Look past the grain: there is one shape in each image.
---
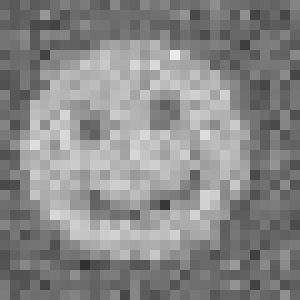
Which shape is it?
smiling face
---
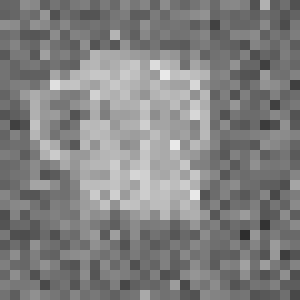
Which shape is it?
cup
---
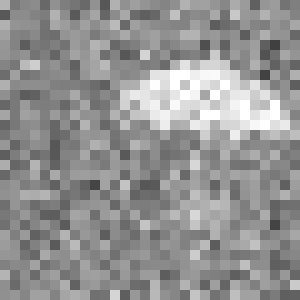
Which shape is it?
umbrella
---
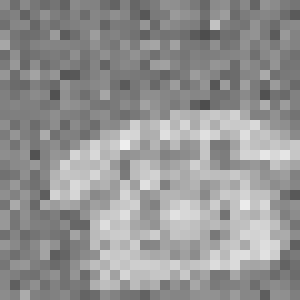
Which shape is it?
telephone
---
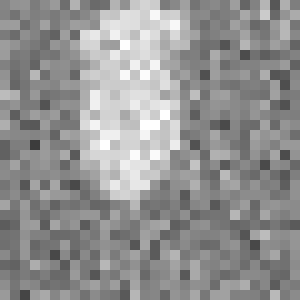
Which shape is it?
footprint
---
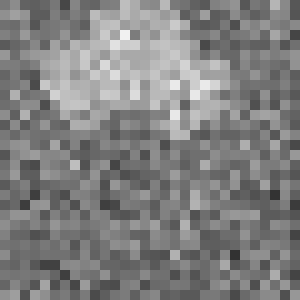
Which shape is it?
car
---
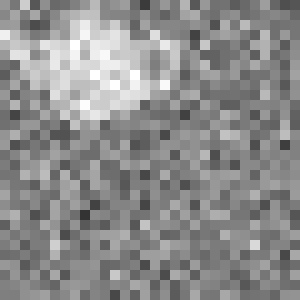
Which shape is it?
teapot
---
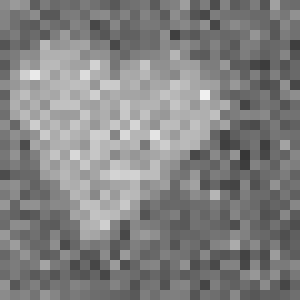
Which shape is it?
heart
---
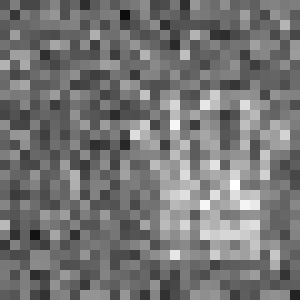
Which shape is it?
chess queen
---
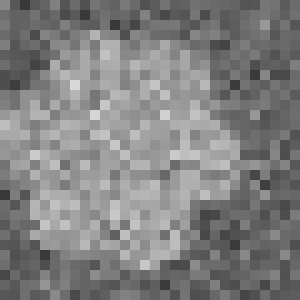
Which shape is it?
flower
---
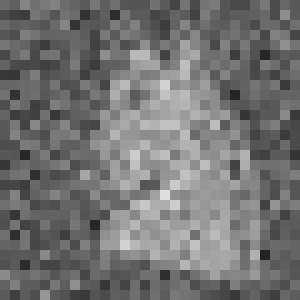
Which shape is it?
chess knight
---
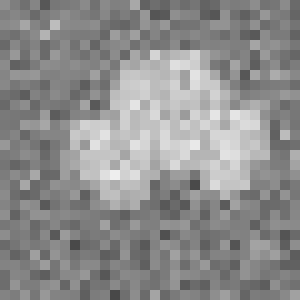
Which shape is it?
car
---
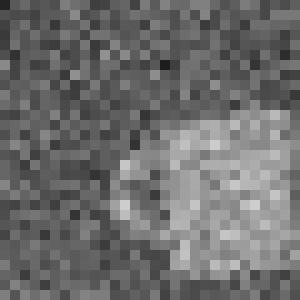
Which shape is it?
cup
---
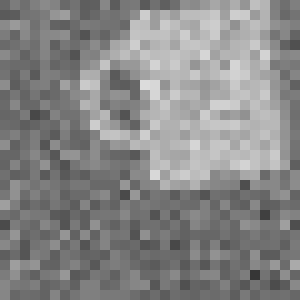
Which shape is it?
cup
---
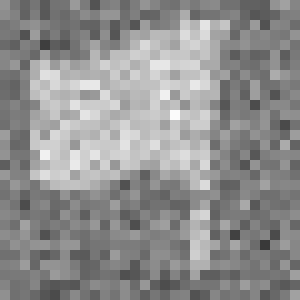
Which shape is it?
flag
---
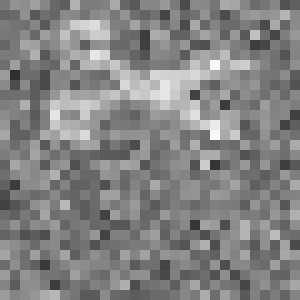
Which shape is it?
pair of scissors
